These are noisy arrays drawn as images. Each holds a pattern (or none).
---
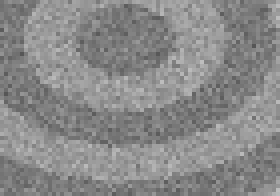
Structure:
rings round one point
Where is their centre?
top middle
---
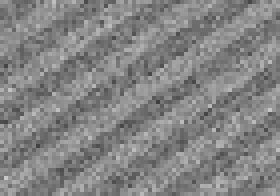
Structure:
diagonal stripes
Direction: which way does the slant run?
bottom left to top right
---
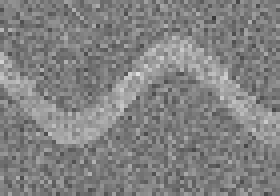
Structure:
a wavy band
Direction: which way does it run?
left to right
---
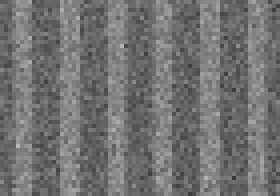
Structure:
vertical stripes
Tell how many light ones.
6
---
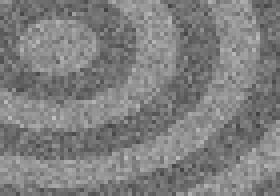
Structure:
rings round one point
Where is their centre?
top left
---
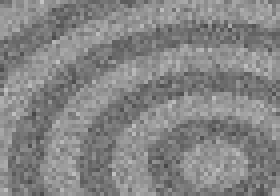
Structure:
rings round one point
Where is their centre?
bottom right
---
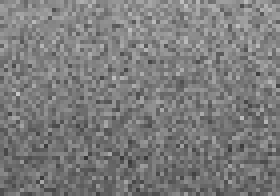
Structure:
a smooth slope
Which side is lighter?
top
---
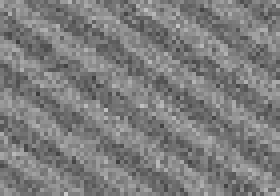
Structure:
diagonal stripes
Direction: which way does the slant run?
top left to bottom right
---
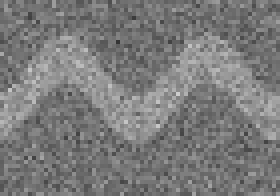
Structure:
a wavy band
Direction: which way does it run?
left to right
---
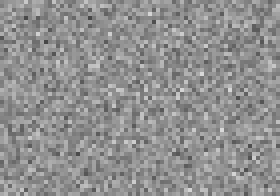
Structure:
only noise
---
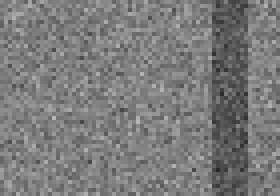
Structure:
one vertical stripe
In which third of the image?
right
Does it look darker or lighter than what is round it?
darker
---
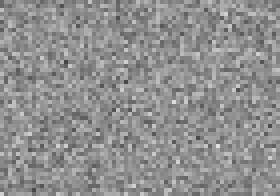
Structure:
only noise
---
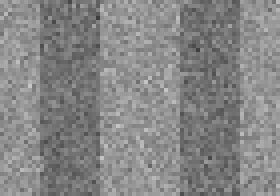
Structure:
vertical stripes
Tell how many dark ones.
2
